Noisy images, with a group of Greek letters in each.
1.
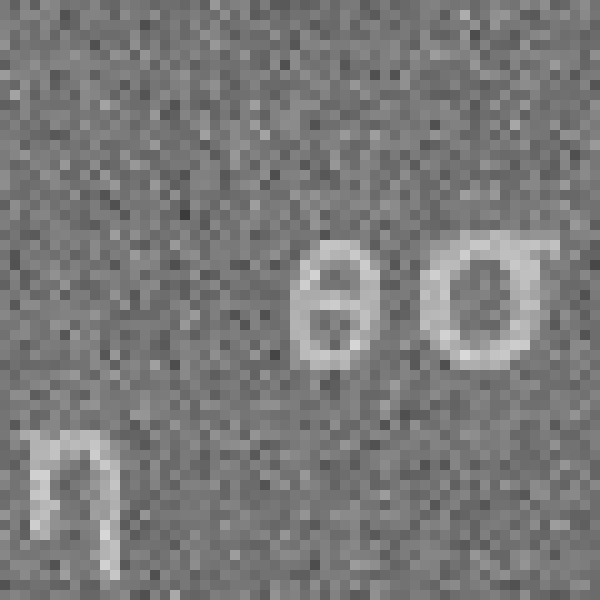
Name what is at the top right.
nothing
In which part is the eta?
bottom left
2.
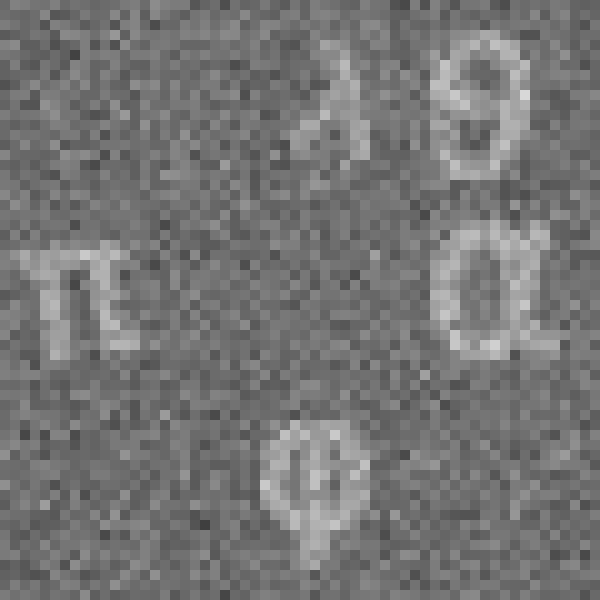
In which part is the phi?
bottom middle
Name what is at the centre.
nothing
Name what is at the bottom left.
nothing
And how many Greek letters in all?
5
